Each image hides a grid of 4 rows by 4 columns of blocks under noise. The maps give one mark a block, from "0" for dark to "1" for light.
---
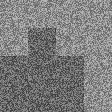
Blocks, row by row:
1111
1011
0001
0001
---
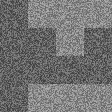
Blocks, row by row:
0111
0010
0000
0111
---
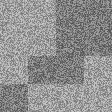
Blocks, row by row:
1100
1100
1001
0111
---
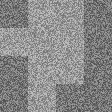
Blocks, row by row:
0110
1110
0110
0100
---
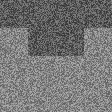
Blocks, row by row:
0000
1001
1111
1111
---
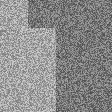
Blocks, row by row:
1000
1100
1100
1100
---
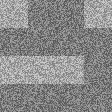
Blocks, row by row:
1001
0000
1110
0000
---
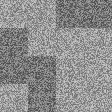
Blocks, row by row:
1100
0111
0011
1011
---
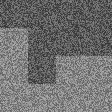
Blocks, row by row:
0000
1000
1011
1111
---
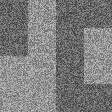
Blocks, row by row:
0100
0101
1101
1100
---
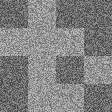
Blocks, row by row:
0100
1110
0101
0110
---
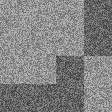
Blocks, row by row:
1110
1110
1101
0001
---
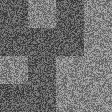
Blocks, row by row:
0101
0001
1011
0011
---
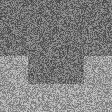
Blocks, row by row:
0000
0000
1001
1111
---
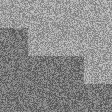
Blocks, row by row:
1111
0111
0001
0000
